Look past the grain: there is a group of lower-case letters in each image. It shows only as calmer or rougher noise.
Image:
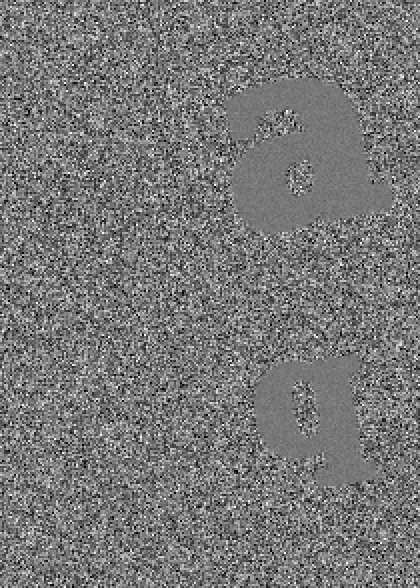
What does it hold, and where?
top right: a; bottom right: q
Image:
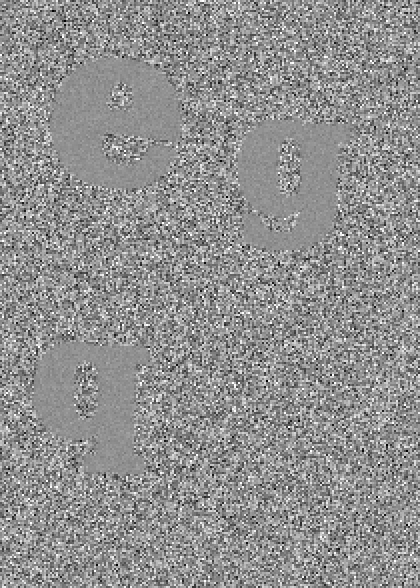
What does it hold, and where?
top left: e; top right: g; bottom left: q
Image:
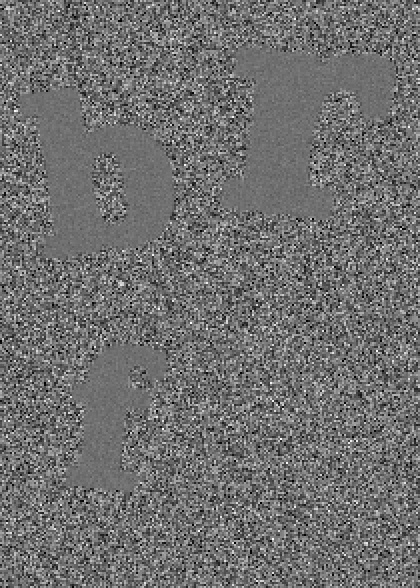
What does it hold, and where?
top left: b; top right: r; bottom left: f
